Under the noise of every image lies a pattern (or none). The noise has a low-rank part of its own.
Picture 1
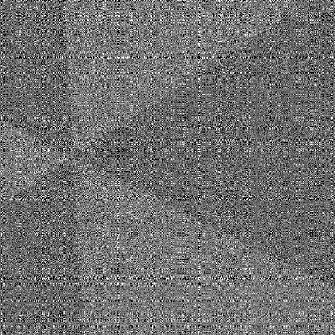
spokes from one point
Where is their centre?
middle left
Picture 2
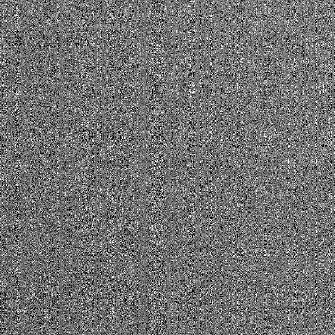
a smooth slope
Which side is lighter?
top right
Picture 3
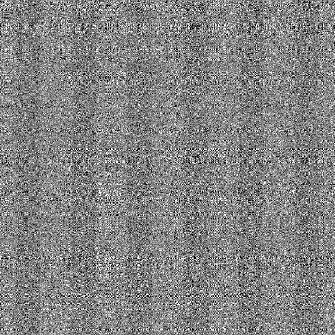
vertical stripes
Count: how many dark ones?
6
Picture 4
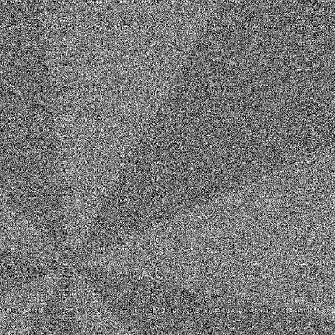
spokes from one point
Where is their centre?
bottom left
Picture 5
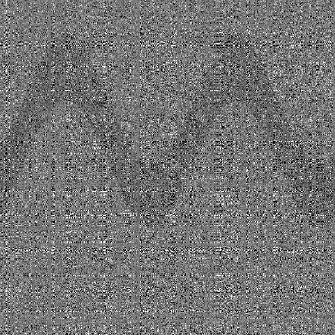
a wavy band
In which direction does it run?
left to right
